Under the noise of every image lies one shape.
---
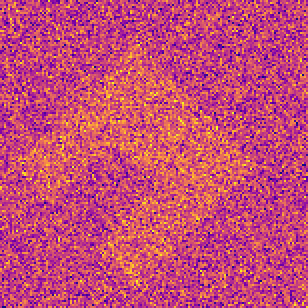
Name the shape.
square with a notch
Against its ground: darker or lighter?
lighter
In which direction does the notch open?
down and left
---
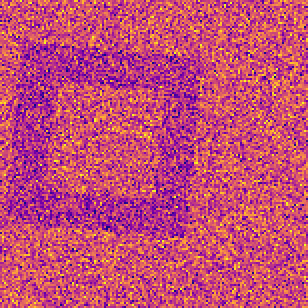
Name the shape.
square frame
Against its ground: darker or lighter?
darker
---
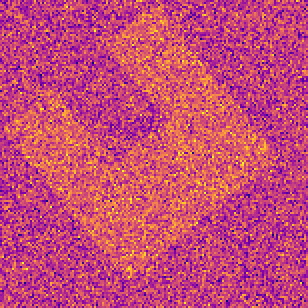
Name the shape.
square with a notch
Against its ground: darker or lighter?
lighter
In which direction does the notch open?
up and left
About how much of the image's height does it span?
nearly all
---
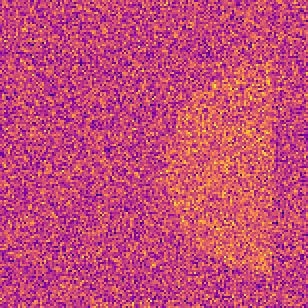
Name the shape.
half disc
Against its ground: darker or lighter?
lighter
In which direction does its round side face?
left
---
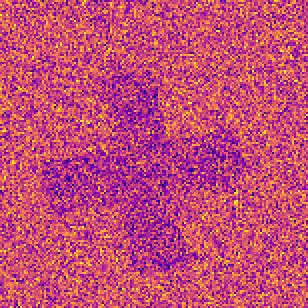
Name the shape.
cross
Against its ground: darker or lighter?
darker
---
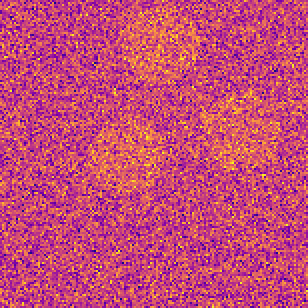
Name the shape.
three dots
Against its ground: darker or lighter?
lighter
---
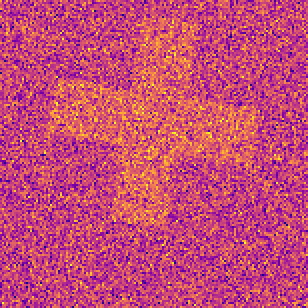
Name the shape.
cross
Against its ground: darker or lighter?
lighter
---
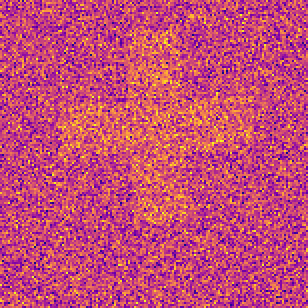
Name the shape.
cross
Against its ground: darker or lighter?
lighter
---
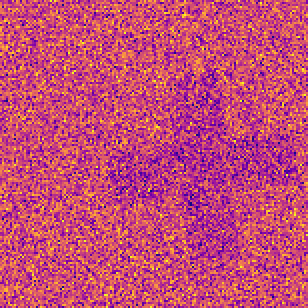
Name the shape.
cross
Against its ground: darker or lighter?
darker
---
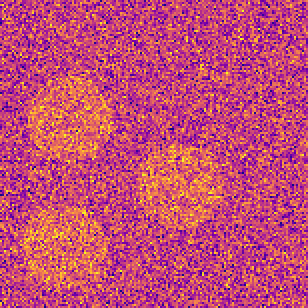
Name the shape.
three dots
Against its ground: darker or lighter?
lighter
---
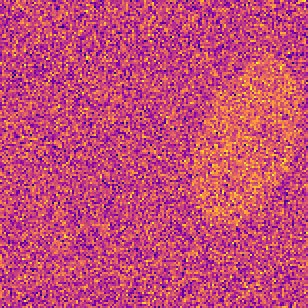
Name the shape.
ellipse
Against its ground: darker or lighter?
lighter
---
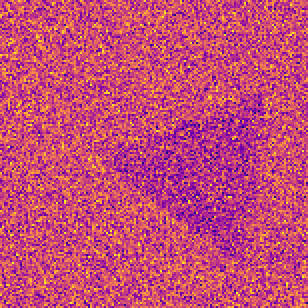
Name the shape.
triangle
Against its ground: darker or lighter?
darker
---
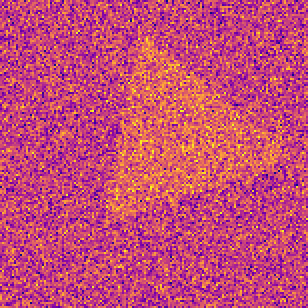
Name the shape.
triangle
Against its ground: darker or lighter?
lighter
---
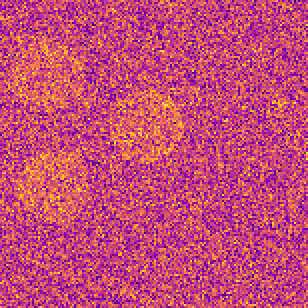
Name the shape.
three dots
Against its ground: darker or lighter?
lighter
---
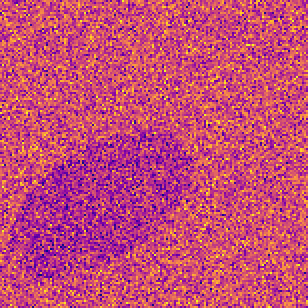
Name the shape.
ellipse
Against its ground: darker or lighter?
darker
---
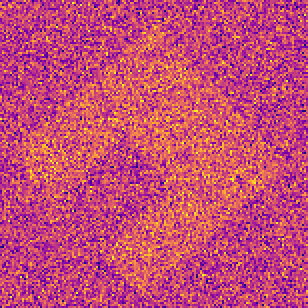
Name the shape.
square with a notch
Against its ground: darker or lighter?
lighter
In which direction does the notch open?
down and left
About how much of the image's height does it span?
nearly all
